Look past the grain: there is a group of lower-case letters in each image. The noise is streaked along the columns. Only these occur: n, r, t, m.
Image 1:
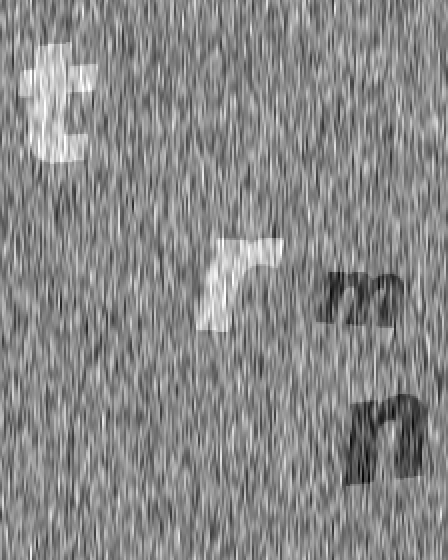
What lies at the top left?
t
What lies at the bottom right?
n
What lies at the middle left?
nothing
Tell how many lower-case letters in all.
4
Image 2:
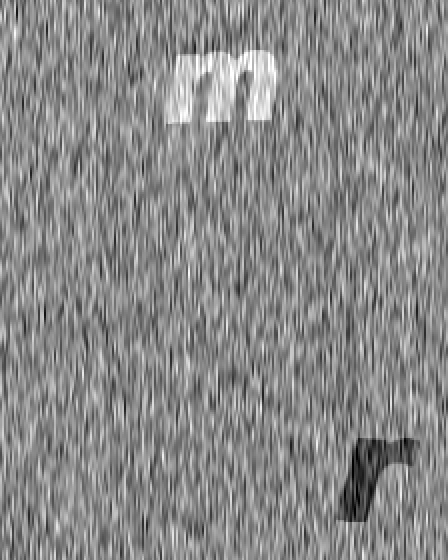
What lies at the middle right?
nothing
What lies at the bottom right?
r
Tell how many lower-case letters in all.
2
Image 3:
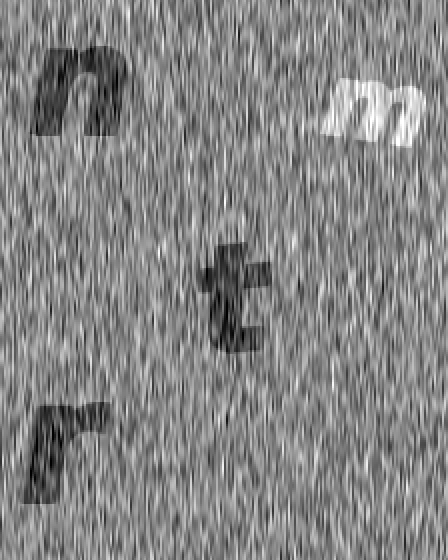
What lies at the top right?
m
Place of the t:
centre
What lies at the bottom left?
r
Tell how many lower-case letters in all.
4
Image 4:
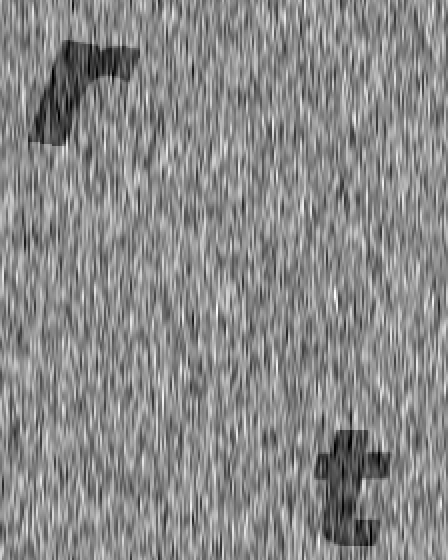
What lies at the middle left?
nothing
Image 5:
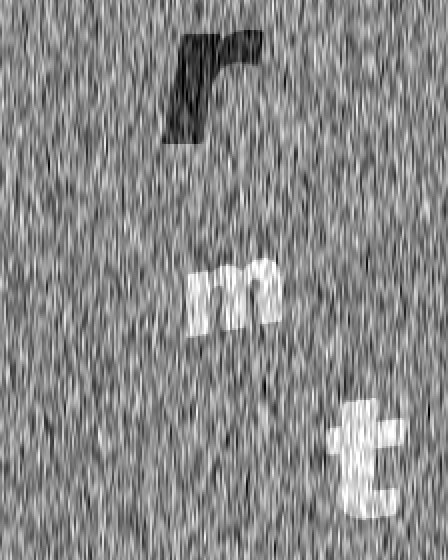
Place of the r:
top middle
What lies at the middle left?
nothing
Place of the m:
centre
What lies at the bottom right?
t
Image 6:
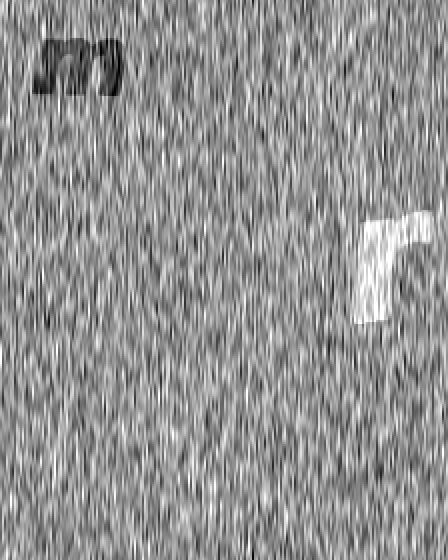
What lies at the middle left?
nothing
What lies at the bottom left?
nothing
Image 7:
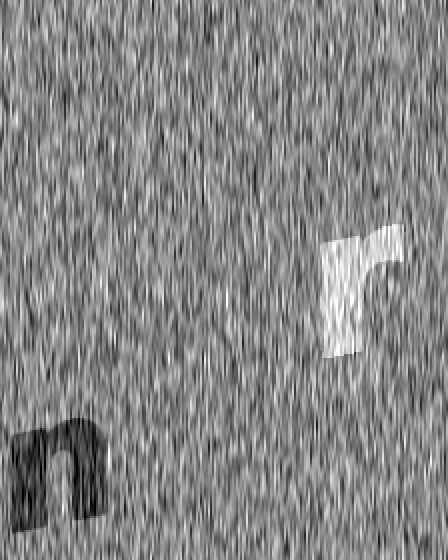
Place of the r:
middle right
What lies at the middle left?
nothing
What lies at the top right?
nothing
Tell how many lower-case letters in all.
2
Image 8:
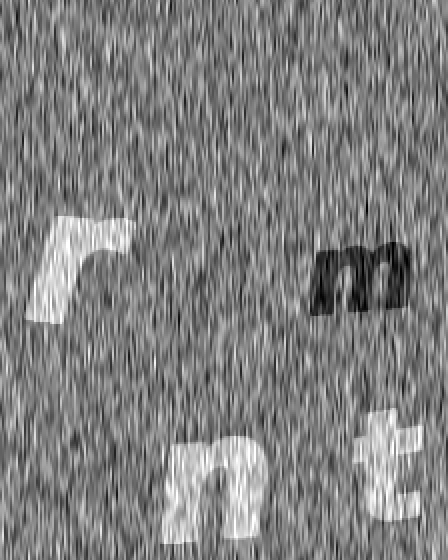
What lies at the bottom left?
nothing
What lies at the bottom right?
t
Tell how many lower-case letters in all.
4
